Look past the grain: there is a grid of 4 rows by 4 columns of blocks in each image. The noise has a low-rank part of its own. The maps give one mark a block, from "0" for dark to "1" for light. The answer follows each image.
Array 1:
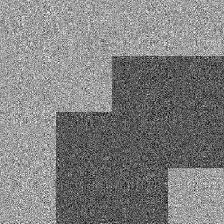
1 1 1 1
1 1 0 0
1 0 0 0
1 0 0 1
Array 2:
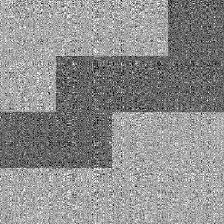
1 1 1 0
1 0 0 0
0 0 1 1
1 1 1 1
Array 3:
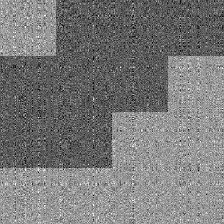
1 0 0 0
0 0 0 1
0 0 1 1
1 1 1 1
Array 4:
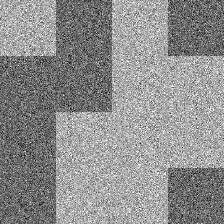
1 0 1 0
0 0 1 1
0 1 1 1
0 1 1 0
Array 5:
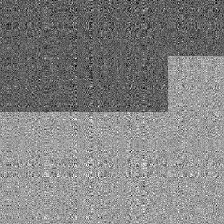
0 0 0 0
0 0 0 1
1 1 1 1
1 1 1 1
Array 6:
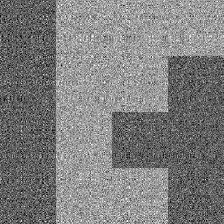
0 1 1 1
0 1 1 0
0 1 0 0
0 1 1 0
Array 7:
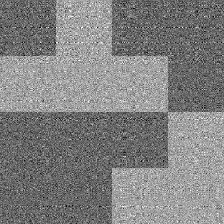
0 1 0 0
1 1 1 0
0 0 0 1
0 0 1 1
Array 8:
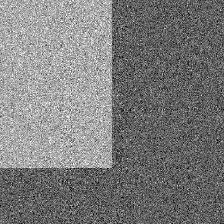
1 1 0 0
1 1 0 0
1 1 0 0
0 0 0 0
